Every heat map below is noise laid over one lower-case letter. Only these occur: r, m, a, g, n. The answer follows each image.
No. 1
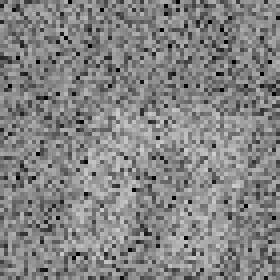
n
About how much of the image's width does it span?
two thirds
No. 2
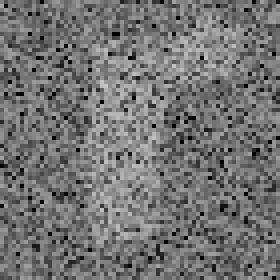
r
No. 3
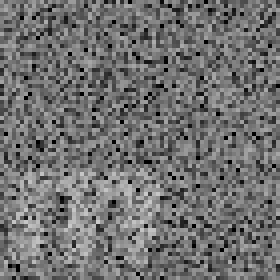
m
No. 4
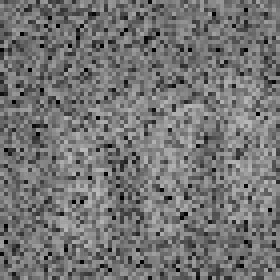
m
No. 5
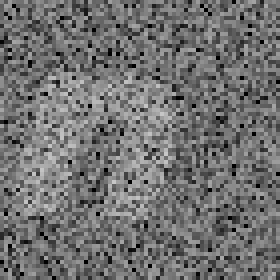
n
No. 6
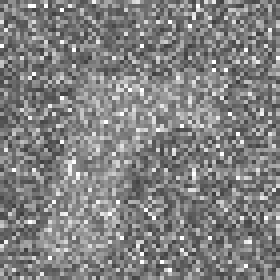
r
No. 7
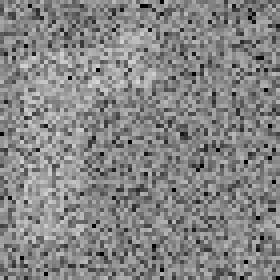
r
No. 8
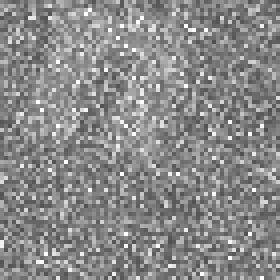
n
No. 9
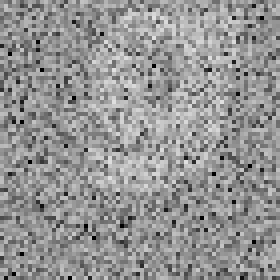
g
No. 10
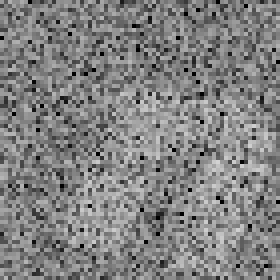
n
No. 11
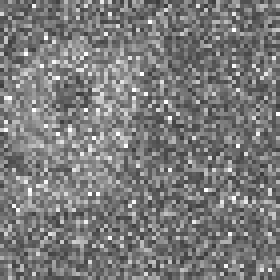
g
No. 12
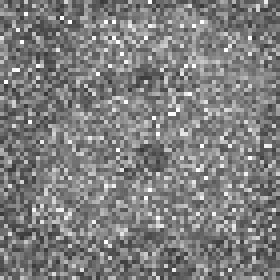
a
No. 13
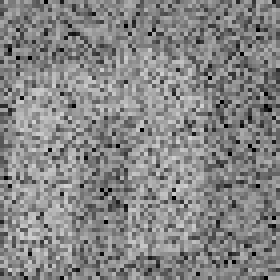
n
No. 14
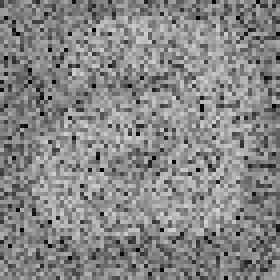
a
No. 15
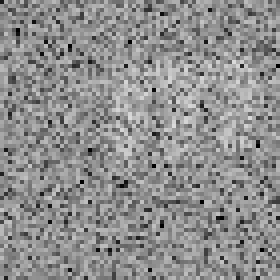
m
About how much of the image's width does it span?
half
